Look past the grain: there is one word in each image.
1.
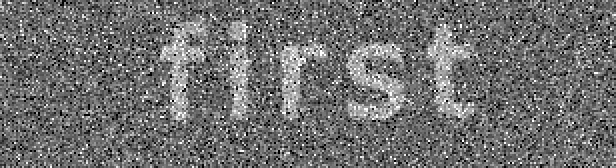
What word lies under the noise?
first
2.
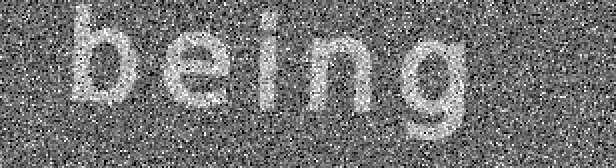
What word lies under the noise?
being
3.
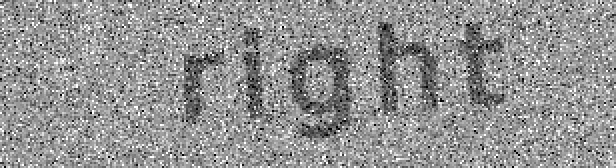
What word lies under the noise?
right
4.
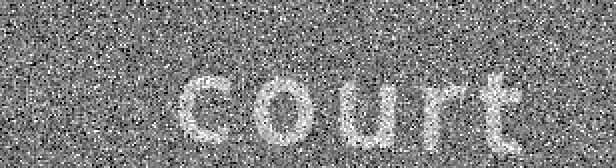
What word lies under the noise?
court
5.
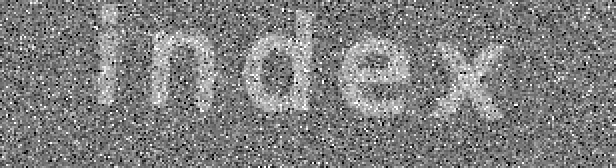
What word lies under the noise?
index
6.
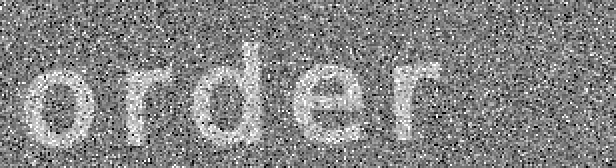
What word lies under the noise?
order
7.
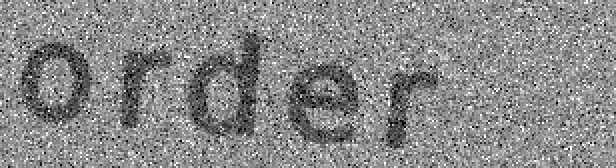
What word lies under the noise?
order
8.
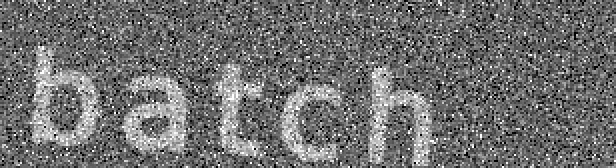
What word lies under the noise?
batch
